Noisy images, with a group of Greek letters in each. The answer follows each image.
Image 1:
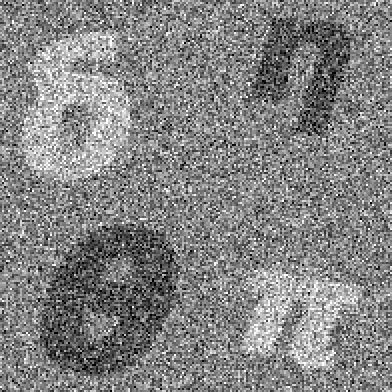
top left: light delta; top right: dark eta; bottom left: dark theta; bottom right: light pi
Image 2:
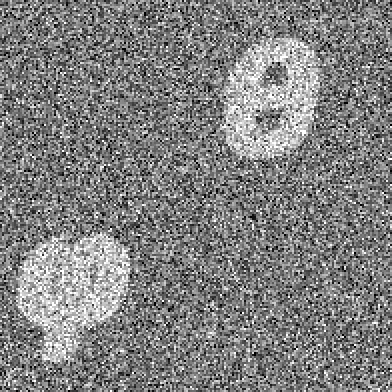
top right: light theta; bottom left: light phi
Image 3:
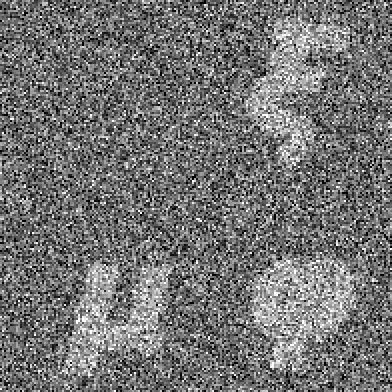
top right: light xi; bottom left: light mu; bottom right: light phi
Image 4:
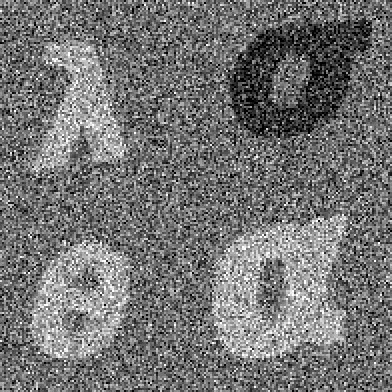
top left: light lambda; top right: dark sigma; bottom left: light theta; bottom right: light alpha
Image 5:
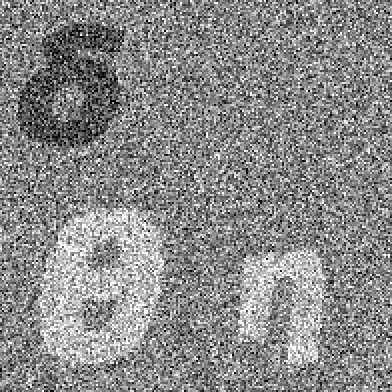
top left: dark delta; bottom left: light theta; bottom right: light eta
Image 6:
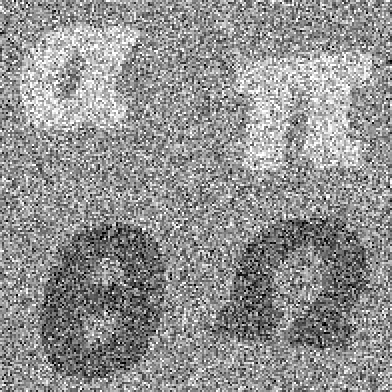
top left: light alpha; top right: light pi; bottom left: dark theta; bottom right: dark omega
